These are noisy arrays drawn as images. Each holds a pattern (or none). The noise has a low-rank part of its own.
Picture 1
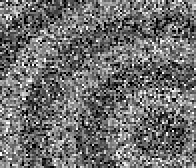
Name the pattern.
rings round one point
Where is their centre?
bottom right
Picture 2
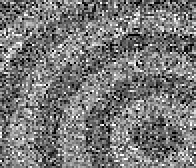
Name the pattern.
rings round one point
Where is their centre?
bottom right
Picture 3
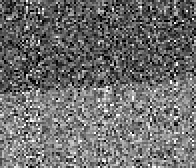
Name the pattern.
a sharp edge
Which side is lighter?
bottom
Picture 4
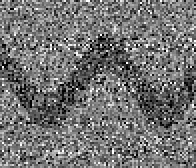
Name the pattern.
a wavy band
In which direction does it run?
left to right
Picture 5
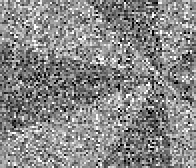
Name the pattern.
spokes from one point
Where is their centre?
middle right
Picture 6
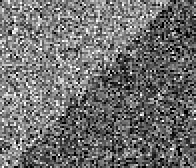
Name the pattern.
a sharp edge
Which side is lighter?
top left
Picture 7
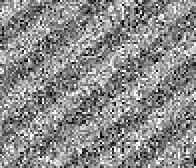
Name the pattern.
diagonal stripes
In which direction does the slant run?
bottom left to top right
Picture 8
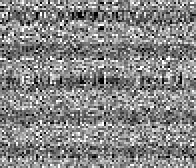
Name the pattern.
horizontal stripes
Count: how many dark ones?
5
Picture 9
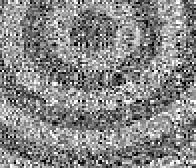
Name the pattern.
rings round one point
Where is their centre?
top middle
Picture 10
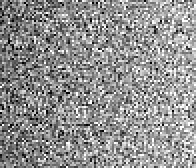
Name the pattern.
a smooth slope
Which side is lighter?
right
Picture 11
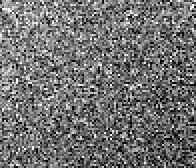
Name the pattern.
a smooth slope
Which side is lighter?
top left
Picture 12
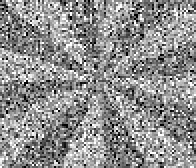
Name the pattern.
spokes from one point
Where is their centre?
centre
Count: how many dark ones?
8
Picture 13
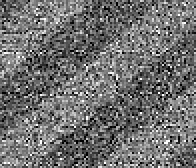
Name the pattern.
diagonal stripes
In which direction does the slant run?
bottom left to top right
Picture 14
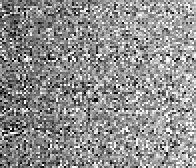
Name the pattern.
a smooth slope
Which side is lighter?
right
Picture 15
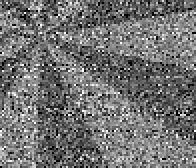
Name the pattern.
spokes from one point
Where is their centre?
top left
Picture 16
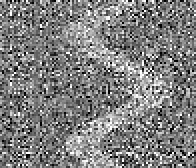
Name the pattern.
a wavy band
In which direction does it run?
top to bottom
